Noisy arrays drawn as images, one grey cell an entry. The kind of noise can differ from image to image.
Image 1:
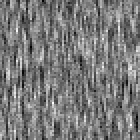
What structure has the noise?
streaked along the columns
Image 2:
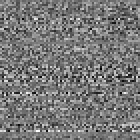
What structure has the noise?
rows of uneven size
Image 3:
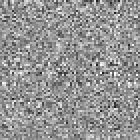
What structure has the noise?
low rank plus noise
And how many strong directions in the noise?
three or four
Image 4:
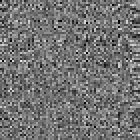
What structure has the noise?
low rank plus noise
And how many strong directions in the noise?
two
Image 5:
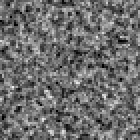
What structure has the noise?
blotchy
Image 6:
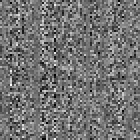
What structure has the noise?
columns of uneven size
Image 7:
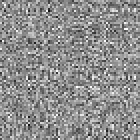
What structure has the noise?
low rank plus noise
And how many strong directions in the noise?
two
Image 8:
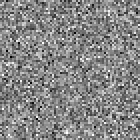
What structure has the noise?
independent entries
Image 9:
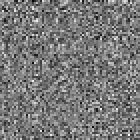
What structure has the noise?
low rank plus noise
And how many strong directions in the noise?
three or four
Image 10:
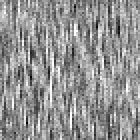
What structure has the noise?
streaked along the columns
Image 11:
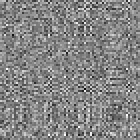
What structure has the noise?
low rank plus noise
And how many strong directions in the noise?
one
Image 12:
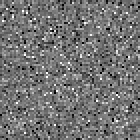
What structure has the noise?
heavy tails
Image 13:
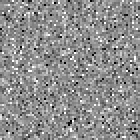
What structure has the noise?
heavy tails
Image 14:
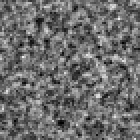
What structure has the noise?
blotchy
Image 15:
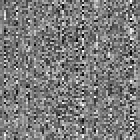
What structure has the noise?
columns of uneven size
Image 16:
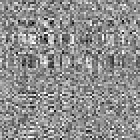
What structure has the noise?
low rank plus noise
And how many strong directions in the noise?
one
